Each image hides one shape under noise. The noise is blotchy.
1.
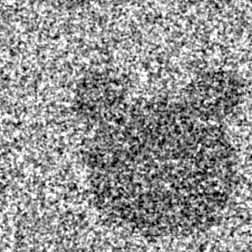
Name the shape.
bear's head
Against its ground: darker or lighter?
darker
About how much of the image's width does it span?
two thirds
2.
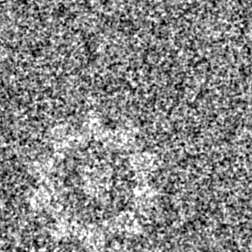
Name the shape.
gear
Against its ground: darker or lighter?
lighter
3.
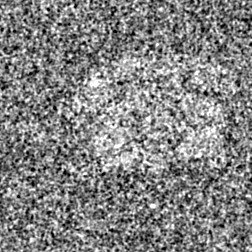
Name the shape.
telephone
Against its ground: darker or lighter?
lighter
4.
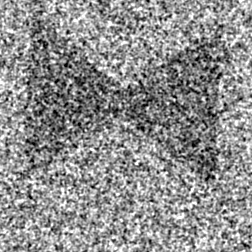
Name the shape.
bow tie
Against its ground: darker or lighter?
darker
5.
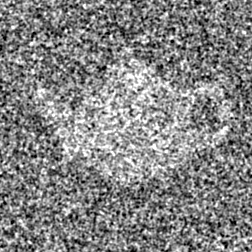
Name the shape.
teapot
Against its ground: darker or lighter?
lighter
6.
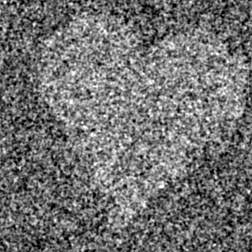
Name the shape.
heart
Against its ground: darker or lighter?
lighter
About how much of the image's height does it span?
nearly all
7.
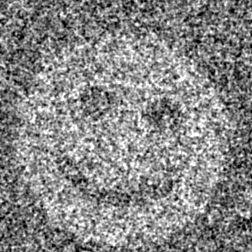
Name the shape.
smiling face
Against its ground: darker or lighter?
lighter
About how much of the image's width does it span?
nearly all
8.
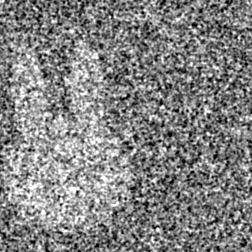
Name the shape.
rabbit's head
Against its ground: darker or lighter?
lighter
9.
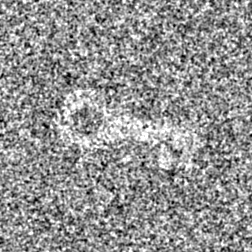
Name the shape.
key
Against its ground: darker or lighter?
lighter
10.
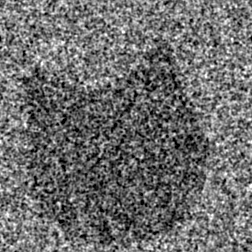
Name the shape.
cat's head
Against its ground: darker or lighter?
darker
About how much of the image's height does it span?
nearly all
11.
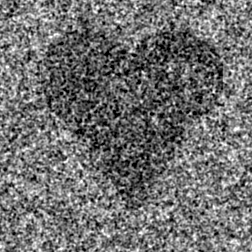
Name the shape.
heart
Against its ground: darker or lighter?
darker
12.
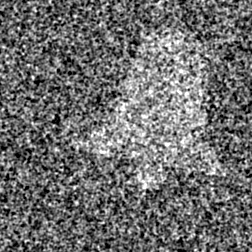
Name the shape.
bell
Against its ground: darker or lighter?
lighter
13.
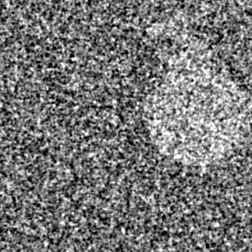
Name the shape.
pear
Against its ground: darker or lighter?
lighter
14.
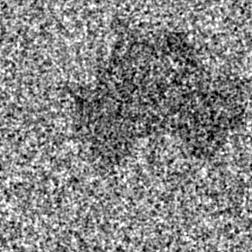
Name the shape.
car
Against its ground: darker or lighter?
darker
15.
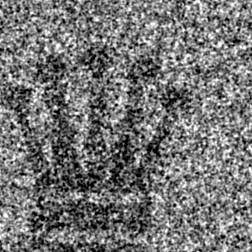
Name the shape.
chess queen
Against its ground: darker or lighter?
darker
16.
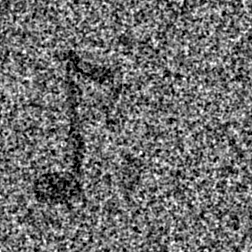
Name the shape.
musical note
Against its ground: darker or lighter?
darker
